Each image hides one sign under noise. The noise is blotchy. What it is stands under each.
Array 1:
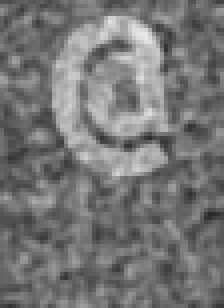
light at sign
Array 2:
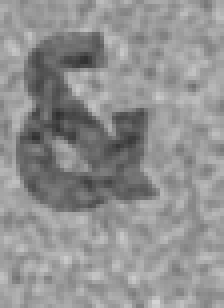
dark ampersand
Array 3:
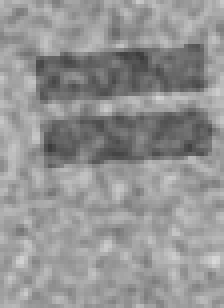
dark equals sign
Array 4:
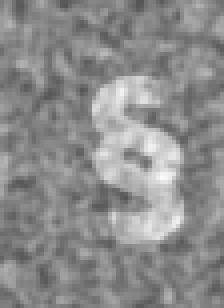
light section sign
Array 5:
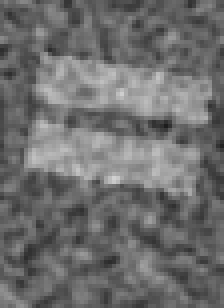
light equals sign
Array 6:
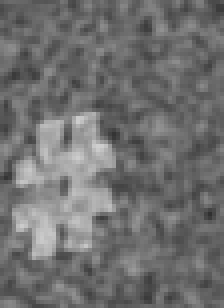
light hash sign
